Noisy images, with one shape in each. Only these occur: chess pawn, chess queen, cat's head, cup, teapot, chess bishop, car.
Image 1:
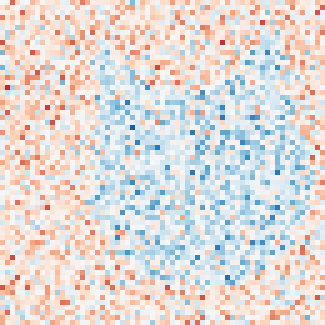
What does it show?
blue cat's head
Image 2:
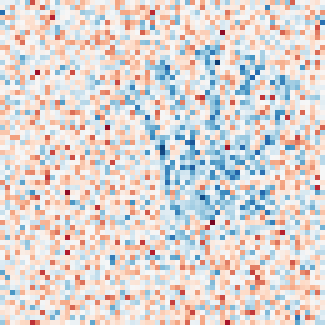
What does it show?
blue chess queen
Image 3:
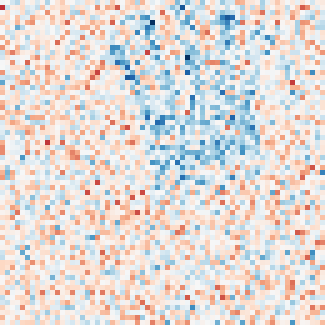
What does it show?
blue chess queen
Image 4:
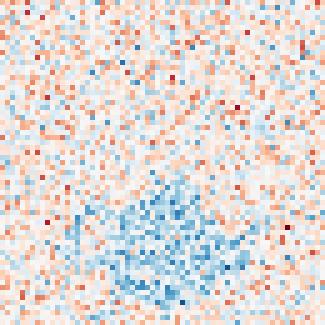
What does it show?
blue teapot
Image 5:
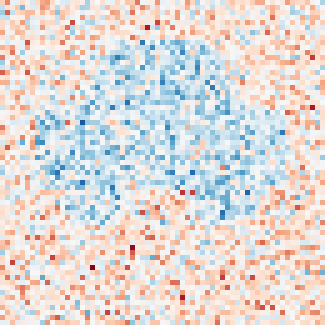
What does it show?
blue car
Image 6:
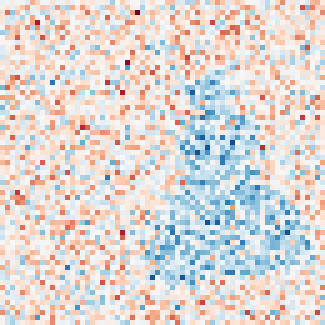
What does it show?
blue chess pawn
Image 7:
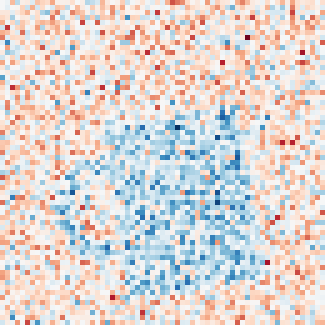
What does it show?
blue cup
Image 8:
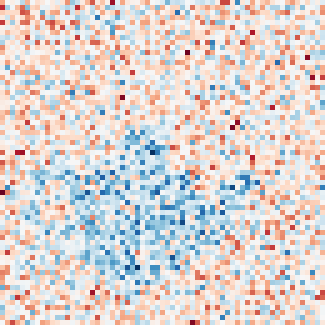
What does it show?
blue teapot
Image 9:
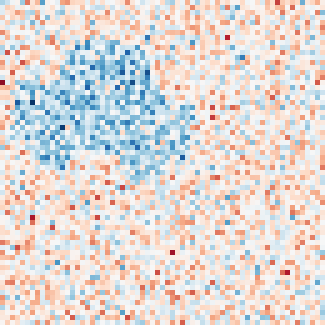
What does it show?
blue car
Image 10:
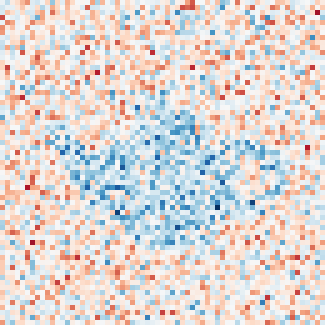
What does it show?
blue teapot
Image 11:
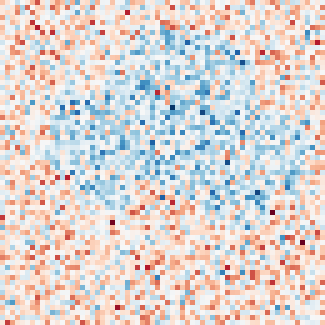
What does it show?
blue car
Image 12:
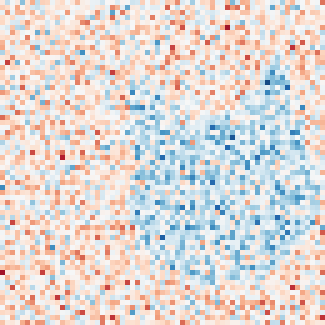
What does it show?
blue cat's head
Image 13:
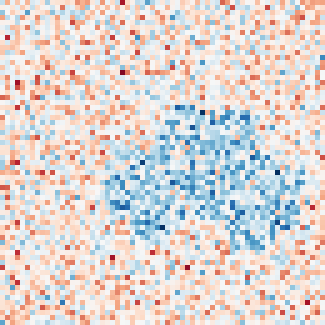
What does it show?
blue car
